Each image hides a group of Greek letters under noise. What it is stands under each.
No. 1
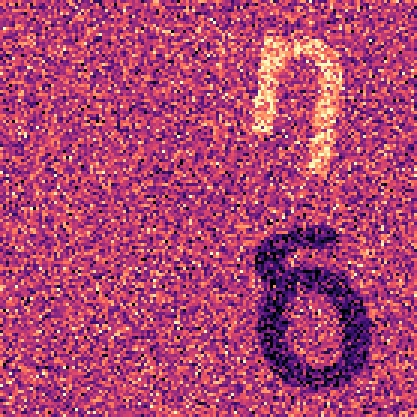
top right: light eta; bottom right: dark delta
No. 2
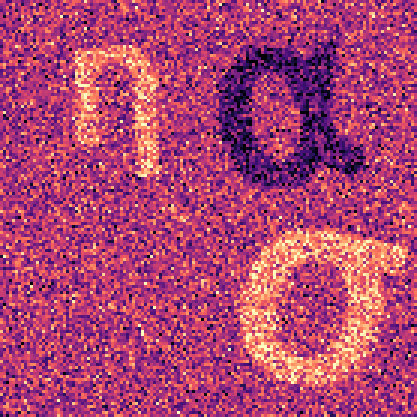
top left: light eta; top right: dark alpha; bottom right: light sigma
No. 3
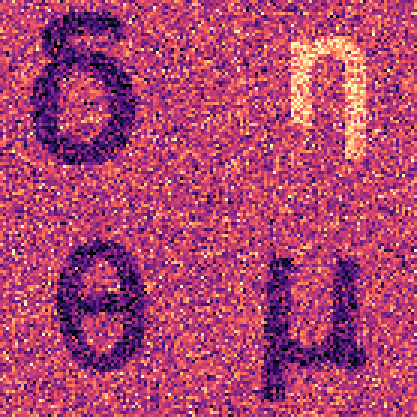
top left: dark delta; top right: light eta; bottom left: dark theta; bottom right: dark mu
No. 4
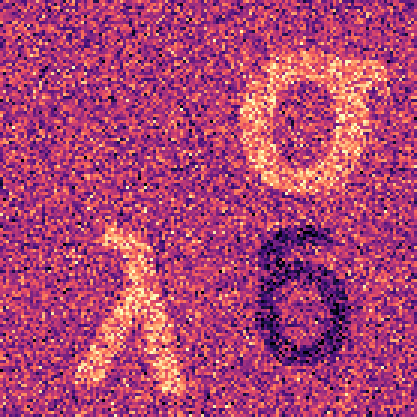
top right: light sigma; bottom left: light lambda; bottom right: dark delta
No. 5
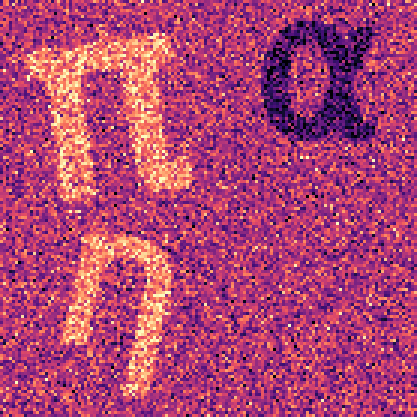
top left: light pi; top right: dark alpha; bottom left: light eta
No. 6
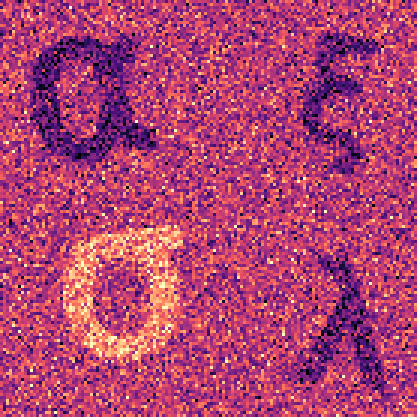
top left: dark alpha; top right: dark xi; bottom left: light sigma; bottom right: dark lambda
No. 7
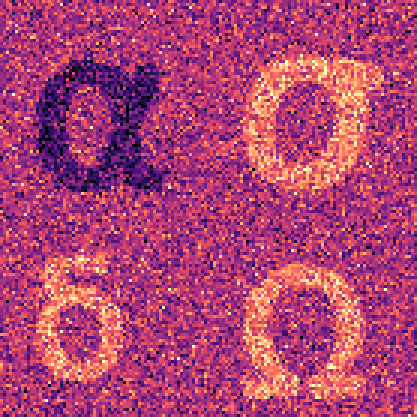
top left: dark alpha; top right: light sigma; bottom left: light delta; bottom right: light omega
